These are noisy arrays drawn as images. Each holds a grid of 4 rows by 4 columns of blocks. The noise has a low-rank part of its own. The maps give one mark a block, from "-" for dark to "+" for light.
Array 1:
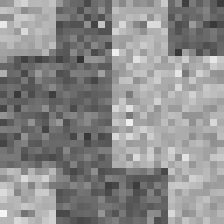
+ - + -
- - + +
- - + +
+ - - +
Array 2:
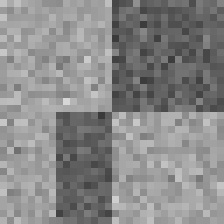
+ + - -
+ + - -
+ - + +
+ - + +
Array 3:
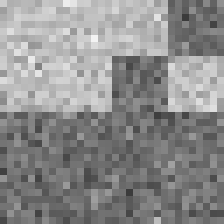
+ + + -
+ + - +
- - - -
- - - -
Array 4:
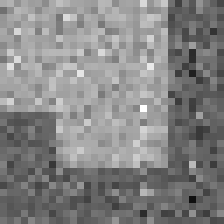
+ + + -
+ + + -
- + + -
- - - -
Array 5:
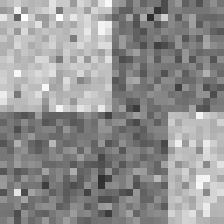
+ + - -
+ + - -
- - - +
- - - +
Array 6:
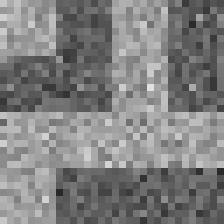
+ - + -
- - + -
+ + + +
+ - - -
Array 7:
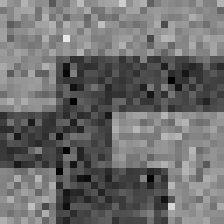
+ + + +
+ - - -
- - + +
+ - - +
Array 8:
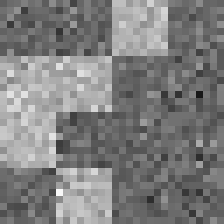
- - + -
+ + - -
+ - - -
- + - -
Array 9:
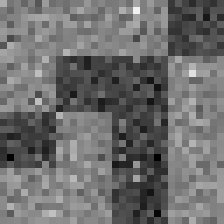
+ + + -
+ - - +
- + - +
+ + - +
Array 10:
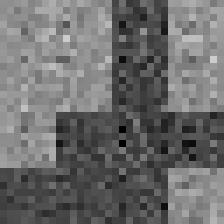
+ + - +
+ + - +
+ - - -
- - - +
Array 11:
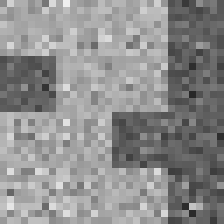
+ + + -
- + + -
+ + - -
+ + + -
